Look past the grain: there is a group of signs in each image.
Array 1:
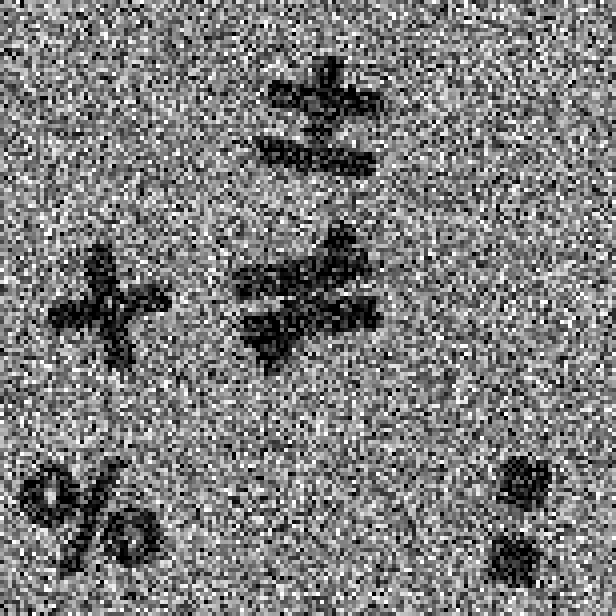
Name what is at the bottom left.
percent sign
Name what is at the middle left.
plus sign
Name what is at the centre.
not-equal sign
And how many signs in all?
5
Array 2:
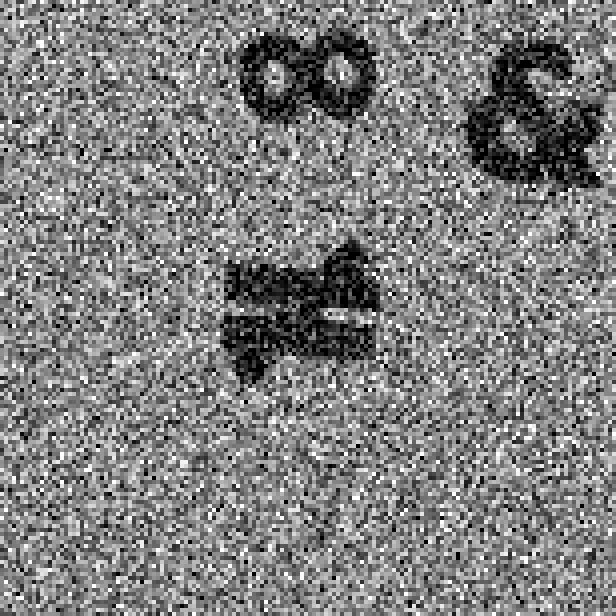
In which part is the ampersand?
top right
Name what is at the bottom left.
nothing
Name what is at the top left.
nothing
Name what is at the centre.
not-equal sign
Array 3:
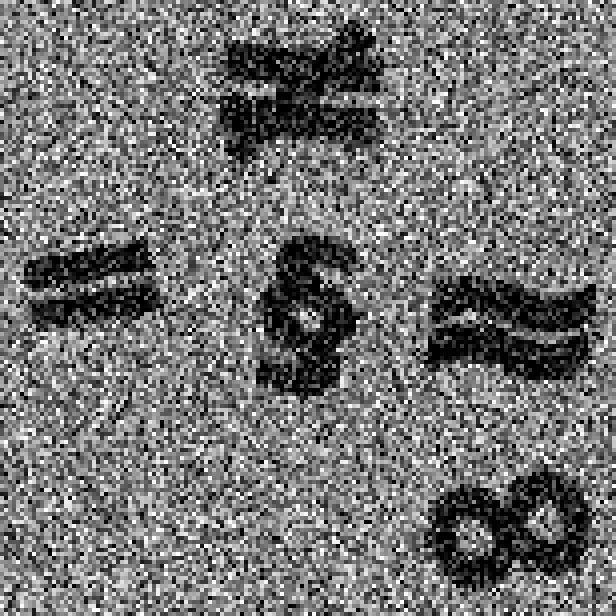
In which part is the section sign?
centre
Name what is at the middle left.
equals sign
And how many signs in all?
5
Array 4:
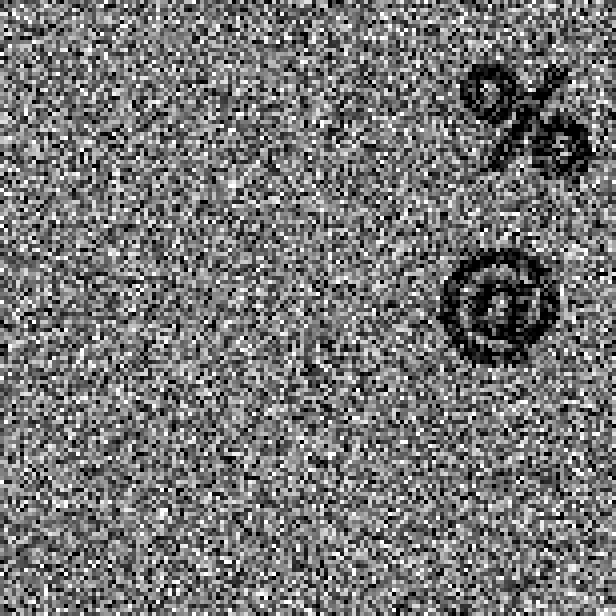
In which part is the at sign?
middle right
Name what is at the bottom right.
nothing
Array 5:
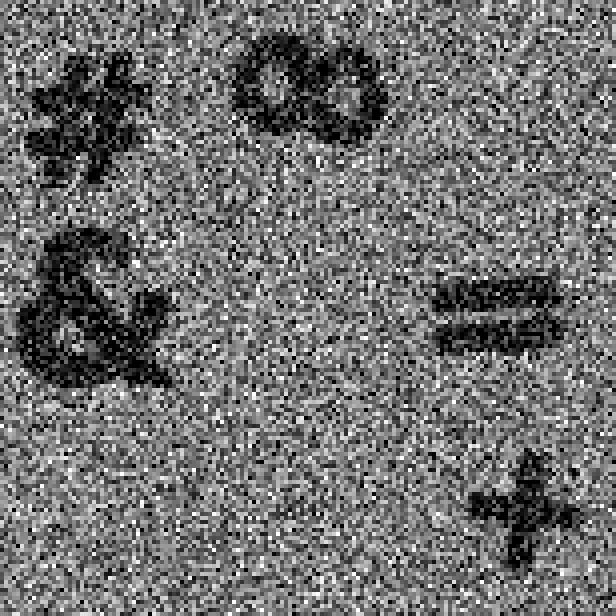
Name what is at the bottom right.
plus sign
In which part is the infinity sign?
top middle
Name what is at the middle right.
equals sign
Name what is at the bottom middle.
nothing
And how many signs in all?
5
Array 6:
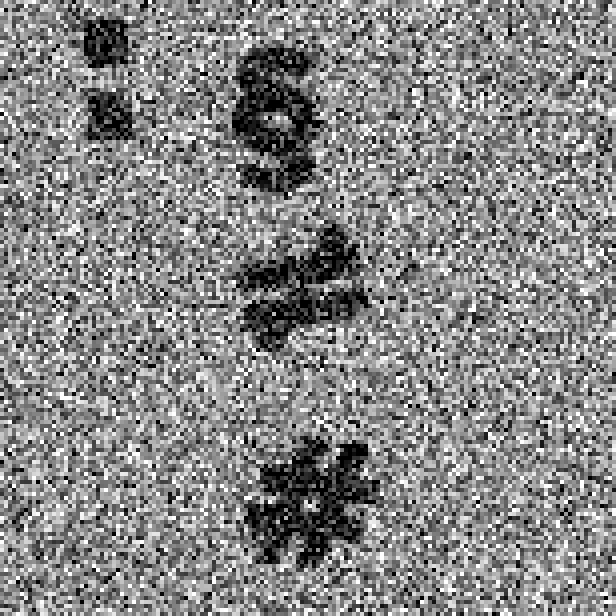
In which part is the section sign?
top middle
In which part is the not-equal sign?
centre
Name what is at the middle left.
nothing
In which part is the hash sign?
bottom middle
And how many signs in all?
4
